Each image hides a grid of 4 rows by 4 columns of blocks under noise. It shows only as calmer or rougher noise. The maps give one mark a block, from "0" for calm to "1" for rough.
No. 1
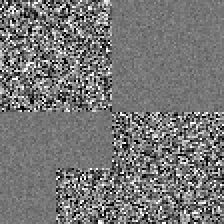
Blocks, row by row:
1100
1100
0011
0111
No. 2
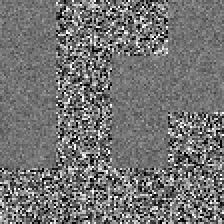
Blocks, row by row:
0110
0100
0101
1111
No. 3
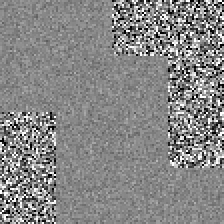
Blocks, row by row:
0011
0001
1001
1000
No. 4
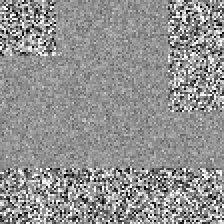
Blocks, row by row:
1001
0001
0000
1111
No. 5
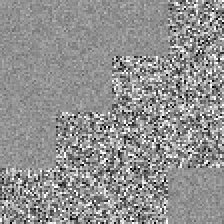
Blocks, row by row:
0001
0011
0111
1110
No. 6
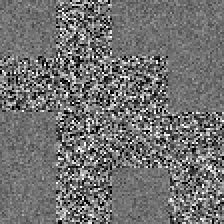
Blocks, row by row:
0100
1110
0111
0101
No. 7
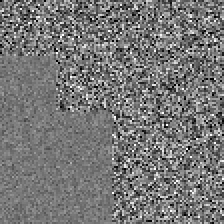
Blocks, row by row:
1111
0111
0011
0011
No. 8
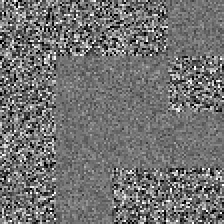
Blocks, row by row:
1110
1001
1000
1011
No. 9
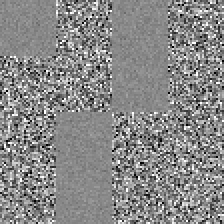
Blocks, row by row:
0101
1101
1011
1011
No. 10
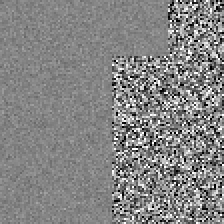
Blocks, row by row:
0001
0011
0011
0011
